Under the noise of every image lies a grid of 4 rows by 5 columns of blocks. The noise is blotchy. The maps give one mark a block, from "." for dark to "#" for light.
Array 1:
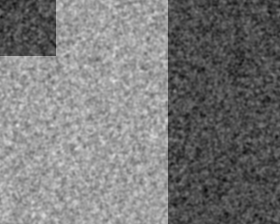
.##..
###..
###..
###..
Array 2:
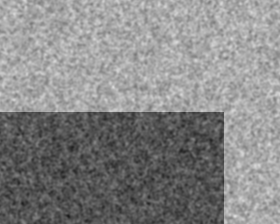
#####
#####
....#
....#
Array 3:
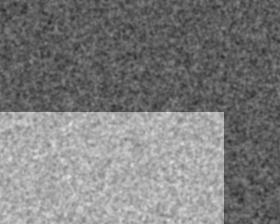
.....
.....
####.
####.
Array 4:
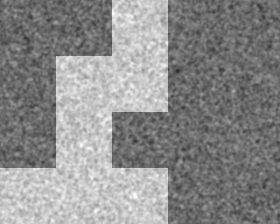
..#..
.##..
.#...
###..
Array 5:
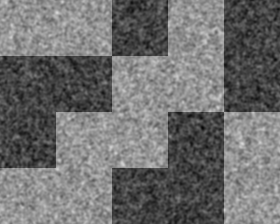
##.#.
..##.
.##.#
##..#
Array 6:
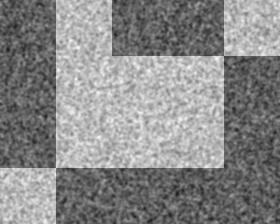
.#..#
.###.
.###.
#....
